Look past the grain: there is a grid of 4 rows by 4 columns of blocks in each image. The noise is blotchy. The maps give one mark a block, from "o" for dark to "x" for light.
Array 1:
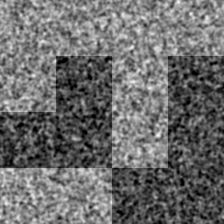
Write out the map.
xxxx
xoxo
ooxo
xxoo
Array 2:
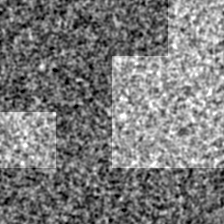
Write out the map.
ooox
ooxx
xoxx
oooo
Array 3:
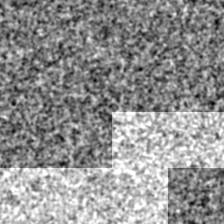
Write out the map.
oooo
oooo
ooxx
xxxo
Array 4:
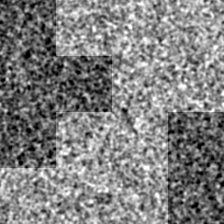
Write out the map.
oxxx
ooxx
oxxo
xxxo
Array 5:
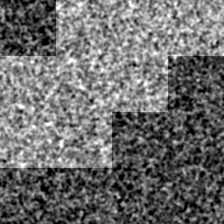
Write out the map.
oxxx
xxxo
xxoo
oooo
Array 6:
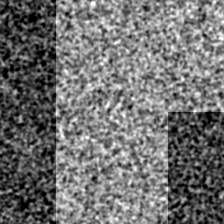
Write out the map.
oxxx
oxxx
oxxo
oxxo
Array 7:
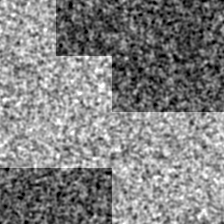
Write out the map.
xooo
xxoo
xxxx
ooxx
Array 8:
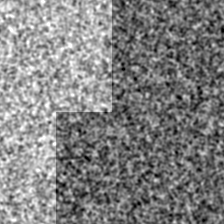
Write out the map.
xxoo
xxoo
xooo
xooo
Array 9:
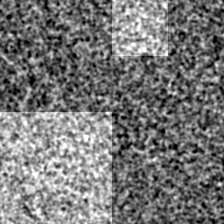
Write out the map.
ooxo
oooo
xxoo
xxoo
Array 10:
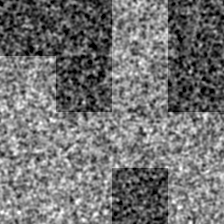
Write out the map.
ooxo
xoxo
xxxx
xxox
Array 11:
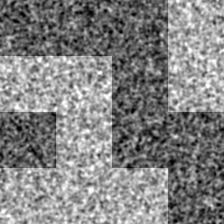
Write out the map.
ooox
xxox
oxoo
xxxo
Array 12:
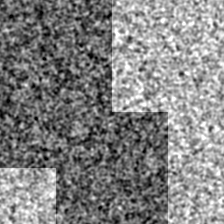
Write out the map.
ooxx
ooxx
ooox
xoox
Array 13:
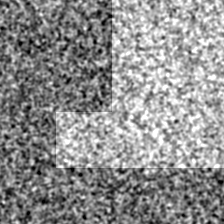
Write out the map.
ooxx
ooxx
oxxx
oooo
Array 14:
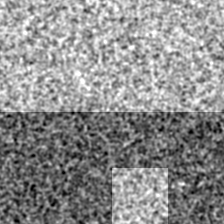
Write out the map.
xxxx
xxxx
oooo
ooxo
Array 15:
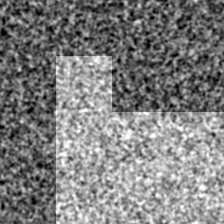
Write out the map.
oooo
oxoo
oxxx
oxxx
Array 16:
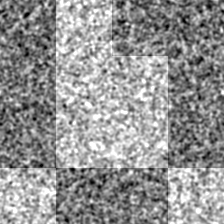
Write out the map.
oxoo
oxxo
oxxo
xoox
